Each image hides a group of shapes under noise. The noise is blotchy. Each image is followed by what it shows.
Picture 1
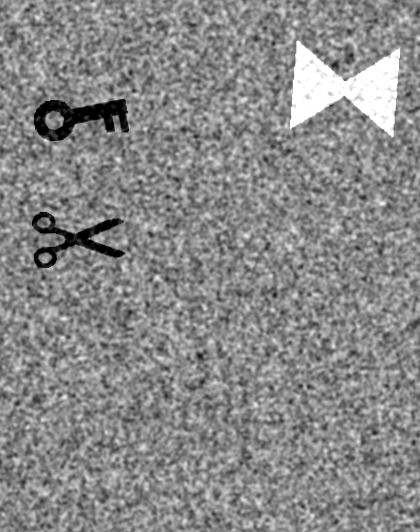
top left: dark key; top right: light bow tie; middle left: dark pair of scissors
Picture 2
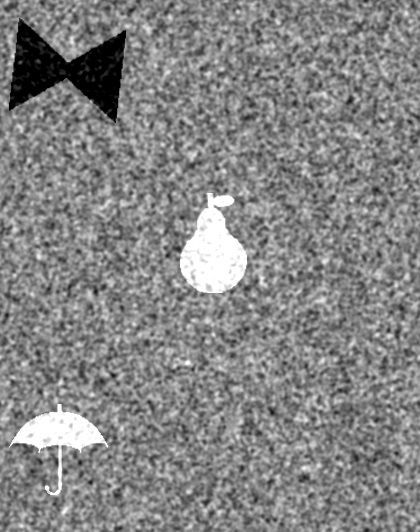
top left: dark bow tie; centre: light pear; bottom left: light umbrella
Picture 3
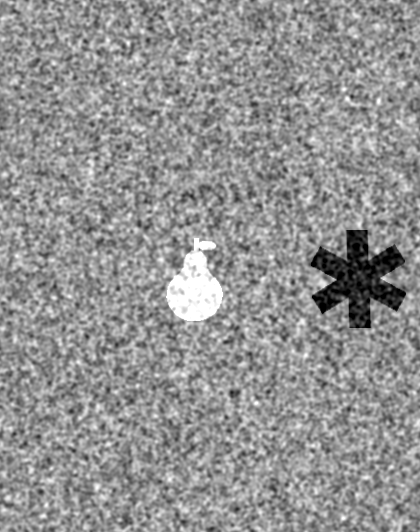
centre: light pear; middle right: dark asterisk
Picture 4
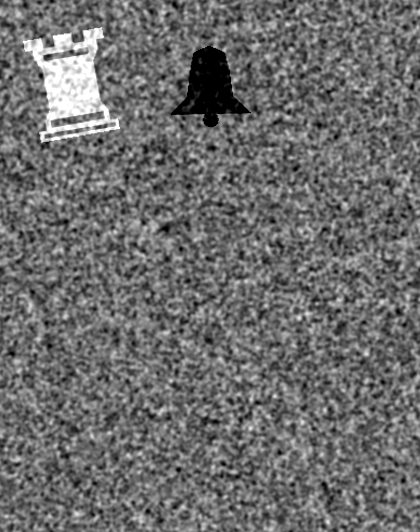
top left: light chess rook; top middle: dark bell
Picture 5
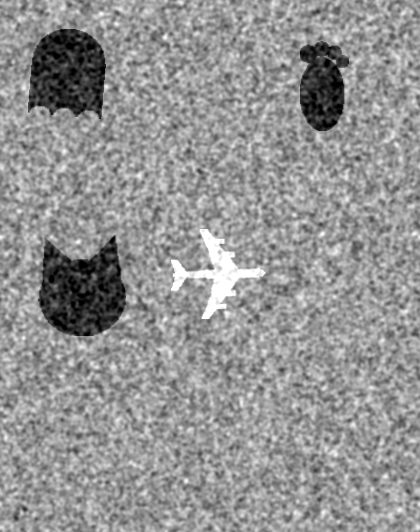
top left: dark ghost; top right: dark footprint; middle left: dark cat's head; centre: light airplane
